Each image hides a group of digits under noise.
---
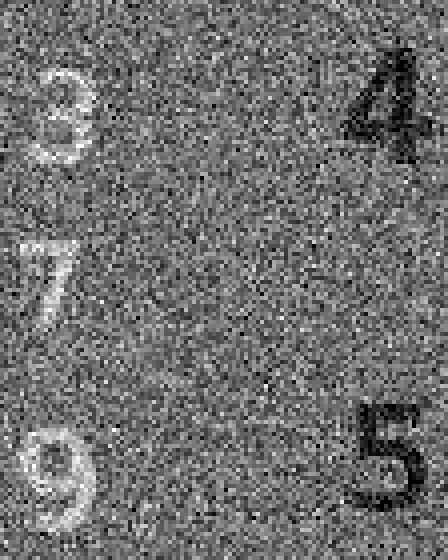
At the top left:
3
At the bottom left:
9
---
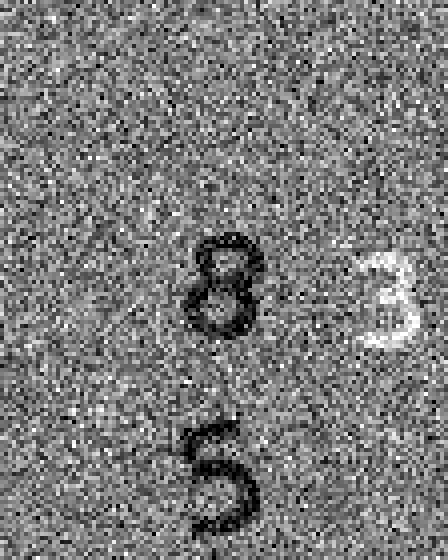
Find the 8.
centre
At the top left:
nothing
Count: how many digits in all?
3
